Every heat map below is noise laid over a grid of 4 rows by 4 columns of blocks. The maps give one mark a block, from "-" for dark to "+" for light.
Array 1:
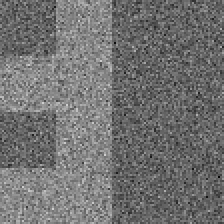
- + - -
+ + - -
- + - -
+ + - -
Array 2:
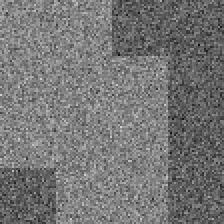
+ + - -
+ + + -
+ + + -
- + + -
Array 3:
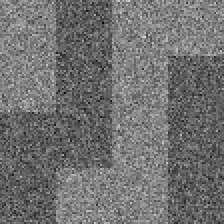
+ - + +
+ - + -
- - + -
- + + -
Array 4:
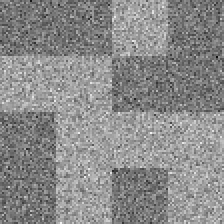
- - + -
+ + - -
- + + +
- + - +
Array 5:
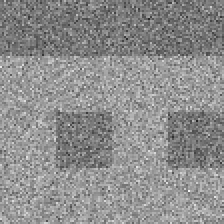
- - - -
+ + + +
+ - + -
+ + + +
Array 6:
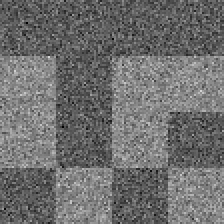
- - - -
+ - + +
+ - + -
- + - +
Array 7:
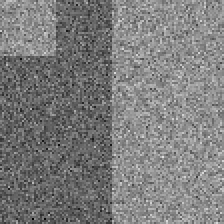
+ - + +
- - + +
- - + +
- - + +
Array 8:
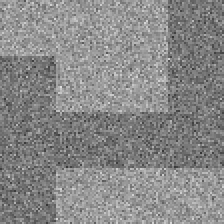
+ + + -
- + + -
- - - -
- + + +
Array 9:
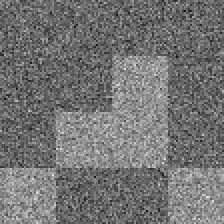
- - - -
- - + -
- + + -
+ - - +
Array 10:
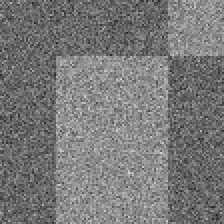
- - - +
- + + -
- + + -
- + + -
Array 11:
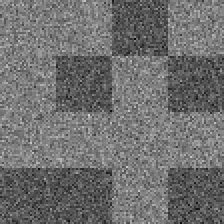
+ + - +
+ - + -
+ + + +
- - + -
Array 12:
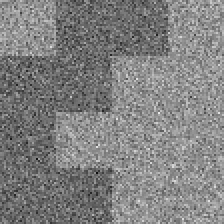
+ - - +
- - + +
- + + +
- - + +
